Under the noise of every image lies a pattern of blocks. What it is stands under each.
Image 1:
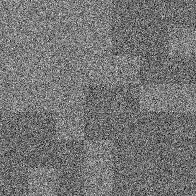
mirrored about the diagonal from the top left
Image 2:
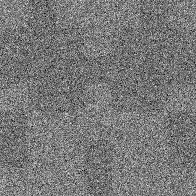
left and right mirror each other
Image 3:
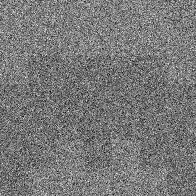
left and right mirror each other
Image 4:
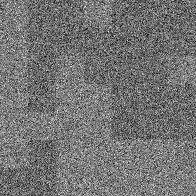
no symmetry
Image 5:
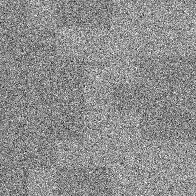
top and bottom mirror each other
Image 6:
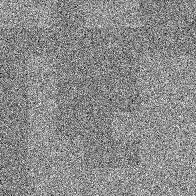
no symmetry
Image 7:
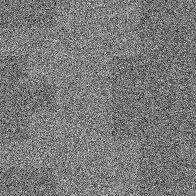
top and bottom mirror each other
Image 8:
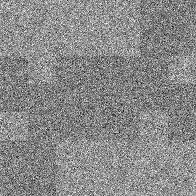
the same after a half turn
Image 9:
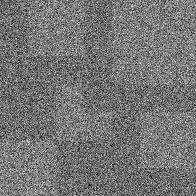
mirrored about the diagonal from the bottom left
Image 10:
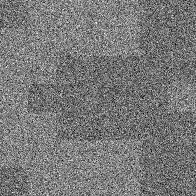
top and bottom mirror each other
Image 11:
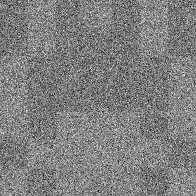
left and right mirror each other
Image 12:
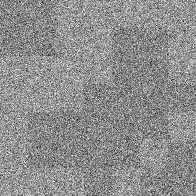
mirrored about the diagonal from the top left
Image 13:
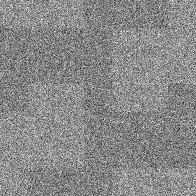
the same after a half turn
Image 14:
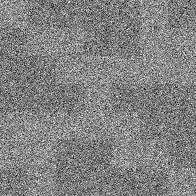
the same after a half turn
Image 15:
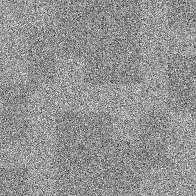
the same after a half turn
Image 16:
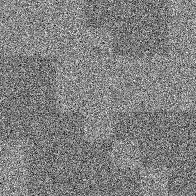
no symmetry
